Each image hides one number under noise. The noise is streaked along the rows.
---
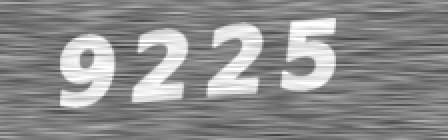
9225
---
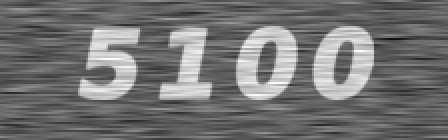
5100
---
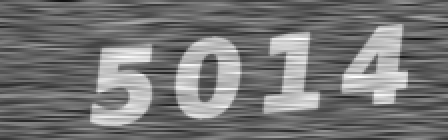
5014
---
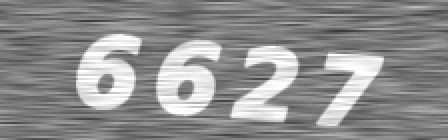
6627
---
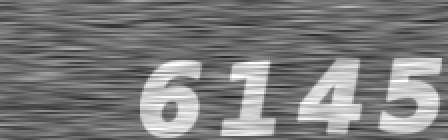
6145
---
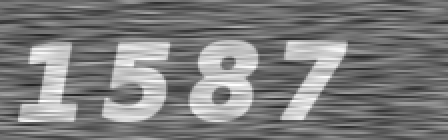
1587
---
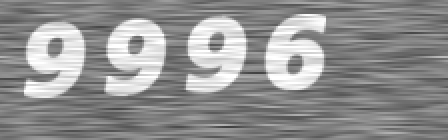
9996
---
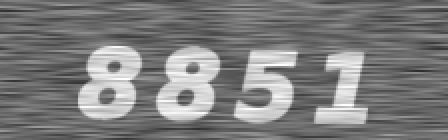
8851
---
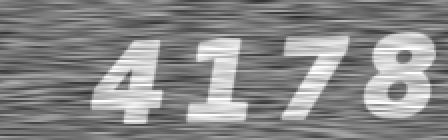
4178
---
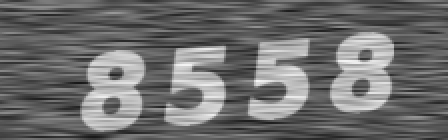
8558
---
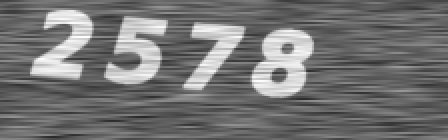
2578
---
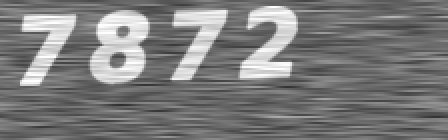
7872
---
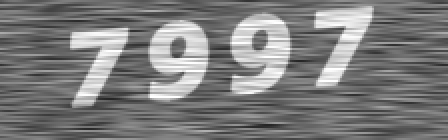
7997
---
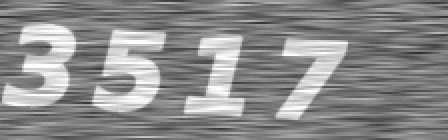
3517
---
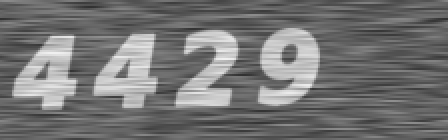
4429
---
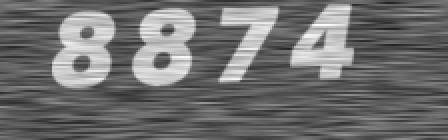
8874
